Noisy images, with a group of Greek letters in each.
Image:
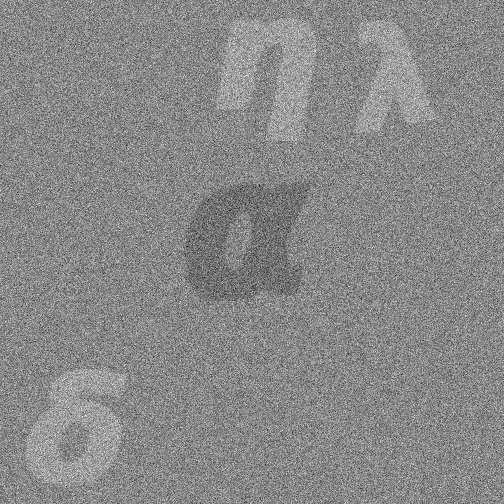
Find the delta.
bottom left
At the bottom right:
nothing
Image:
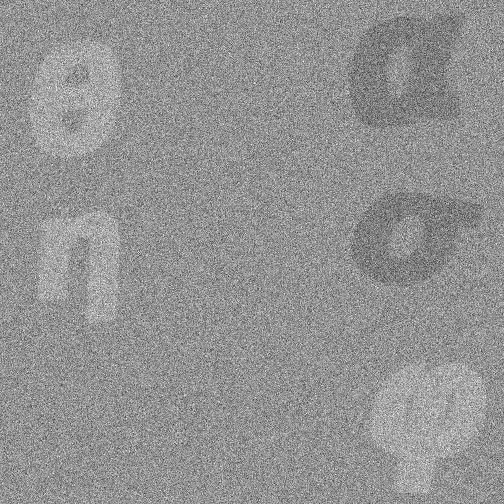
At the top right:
alpha
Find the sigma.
middle right
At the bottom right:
phi
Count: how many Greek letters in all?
5
